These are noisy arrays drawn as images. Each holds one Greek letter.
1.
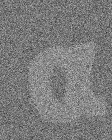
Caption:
light alpha
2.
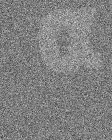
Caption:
light alpha
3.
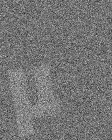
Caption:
light mu
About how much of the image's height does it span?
half
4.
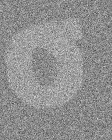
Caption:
light sigma
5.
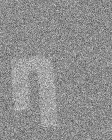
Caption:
light eta
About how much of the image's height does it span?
half
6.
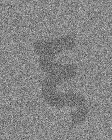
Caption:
dark xi
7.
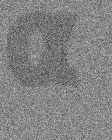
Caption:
dark alpha
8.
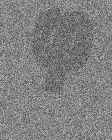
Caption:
dark phi
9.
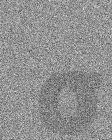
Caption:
dark sigma
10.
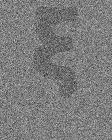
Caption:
dark xi
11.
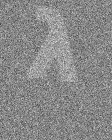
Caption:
light lambda
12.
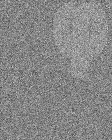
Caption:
light phi
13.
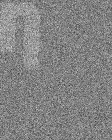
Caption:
light eta
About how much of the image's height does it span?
half
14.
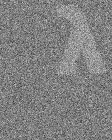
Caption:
light lambda
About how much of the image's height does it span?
half
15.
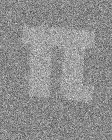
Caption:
light pi
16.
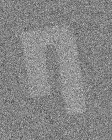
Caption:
light eta
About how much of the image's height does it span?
two thirds
